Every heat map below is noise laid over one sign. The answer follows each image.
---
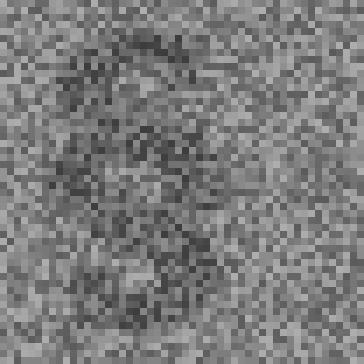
section sign
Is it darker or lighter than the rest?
darker
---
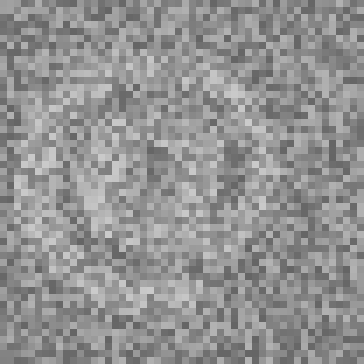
at sign
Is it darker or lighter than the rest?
lighter
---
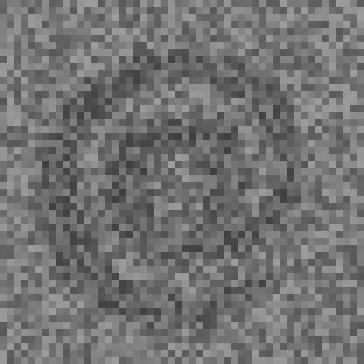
at sign
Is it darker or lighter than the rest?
darker
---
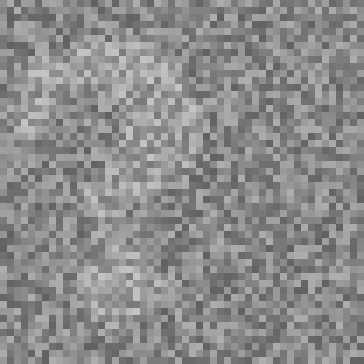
question mark
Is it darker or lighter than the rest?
lighter
